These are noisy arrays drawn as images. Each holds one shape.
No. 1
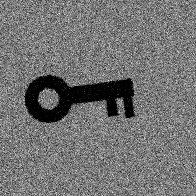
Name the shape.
key
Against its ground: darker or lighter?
darker
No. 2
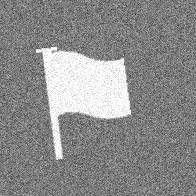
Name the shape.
flag
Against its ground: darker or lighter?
lighter
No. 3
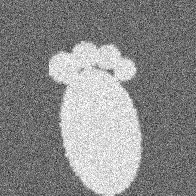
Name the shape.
footprint
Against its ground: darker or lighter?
lighter
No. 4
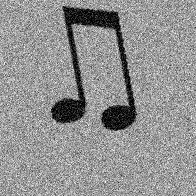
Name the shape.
pair of musical notes
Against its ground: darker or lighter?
darker
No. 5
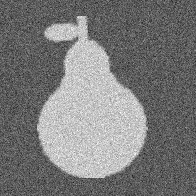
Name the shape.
pear
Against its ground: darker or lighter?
lighter
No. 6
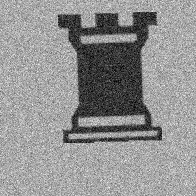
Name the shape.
chess rook
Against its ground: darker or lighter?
darker
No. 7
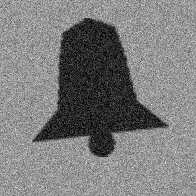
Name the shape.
bell
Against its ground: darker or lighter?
darker
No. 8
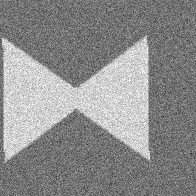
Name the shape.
bow tie
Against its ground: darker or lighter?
lighter
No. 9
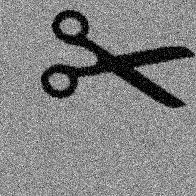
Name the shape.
pair of scissors
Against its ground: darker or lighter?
darker
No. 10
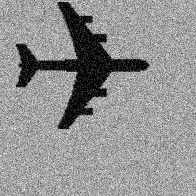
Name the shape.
airplane
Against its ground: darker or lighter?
darker
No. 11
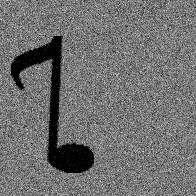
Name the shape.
musical note
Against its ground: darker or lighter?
darker
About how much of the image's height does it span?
two thirds
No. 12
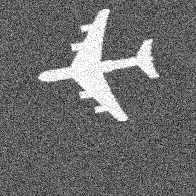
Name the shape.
airplane
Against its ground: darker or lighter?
lighter
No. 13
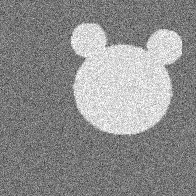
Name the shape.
bear's head
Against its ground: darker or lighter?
lighter
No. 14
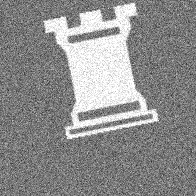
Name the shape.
chess rook
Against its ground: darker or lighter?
lighter
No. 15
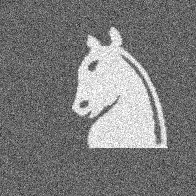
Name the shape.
chess knight
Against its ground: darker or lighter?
lighter
